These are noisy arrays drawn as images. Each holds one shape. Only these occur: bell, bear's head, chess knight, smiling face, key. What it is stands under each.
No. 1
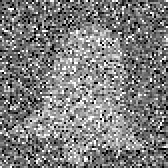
bell
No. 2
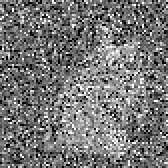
chess knight
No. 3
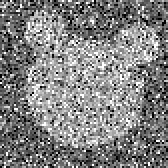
bear's head
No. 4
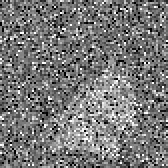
chess knight
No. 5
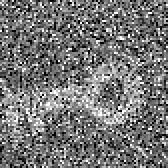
key
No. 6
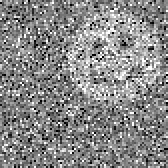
smiling face
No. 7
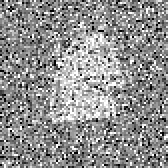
chess knight
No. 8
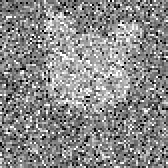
bear's head
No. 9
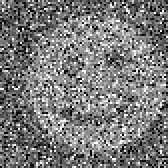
smiling face
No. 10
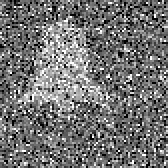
bell
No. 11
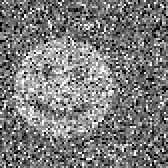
smiling face
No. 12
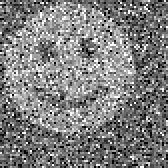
smiling face
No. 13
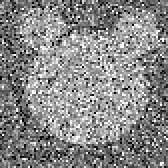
bear's head
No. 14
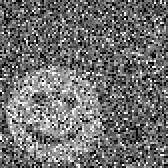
smiling face
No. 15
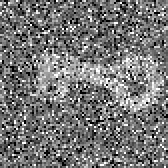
key
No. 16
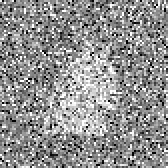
chess knight
